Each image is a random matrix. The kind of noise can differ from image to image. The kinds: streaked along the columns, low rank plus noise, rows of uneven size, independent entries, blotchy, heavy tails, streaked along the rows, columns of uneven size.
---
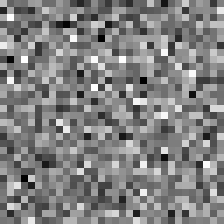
independent entries
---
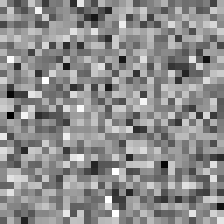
independent entries
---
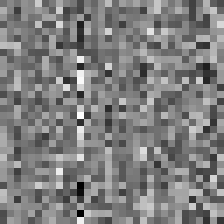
columns of uneven size
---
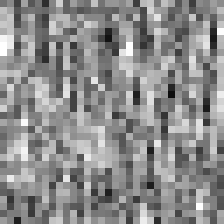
streaked along the columns
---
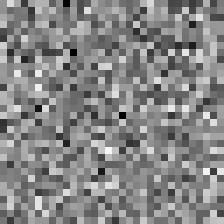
independent entries
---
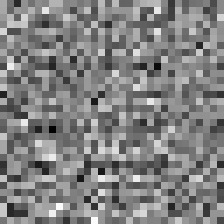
low rank plus noise
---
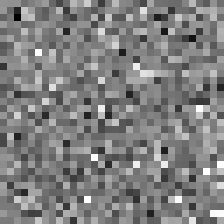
heavy tails
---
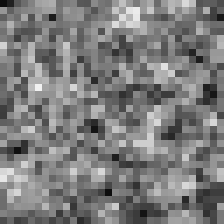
blotchy
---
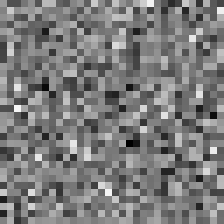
low rank plus noise
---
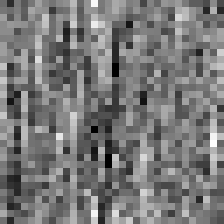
streaked along the columns
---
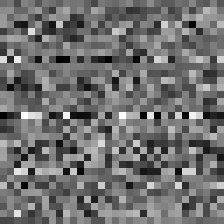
rows of uneven size
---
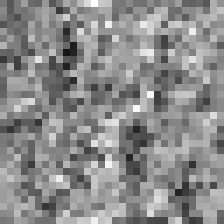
blotchy
